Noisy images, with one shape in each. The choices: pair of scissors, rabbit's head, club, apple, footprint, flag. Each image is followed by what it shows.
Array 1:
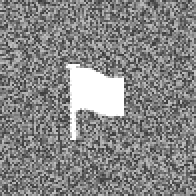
flag
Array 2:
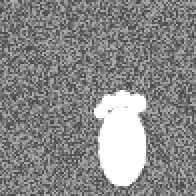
footprint
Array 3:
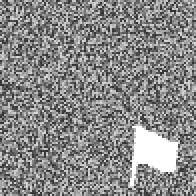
flag
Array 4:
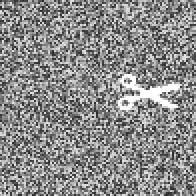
pair of scissors
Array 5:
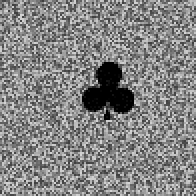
club
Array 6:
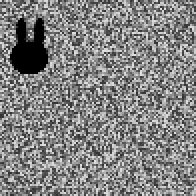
rabbit's head
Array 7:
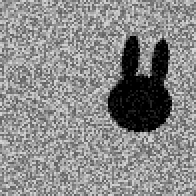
rabbit's head
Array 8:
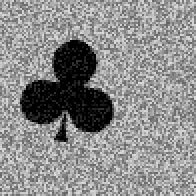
club
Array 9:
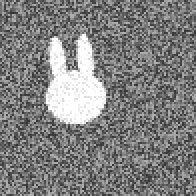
rabbit's head
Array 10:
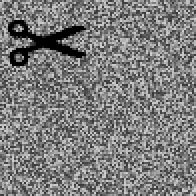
pair of scissors
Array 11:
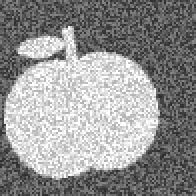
apple
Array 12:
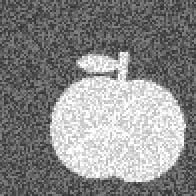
apple
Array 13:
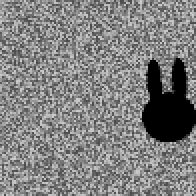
rabbit's head
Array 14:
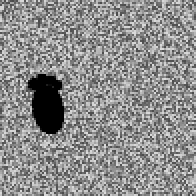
footprint
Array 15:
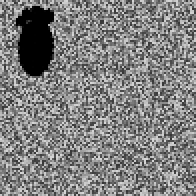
footprint
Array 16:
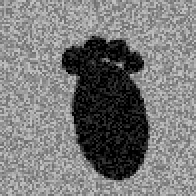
footprint
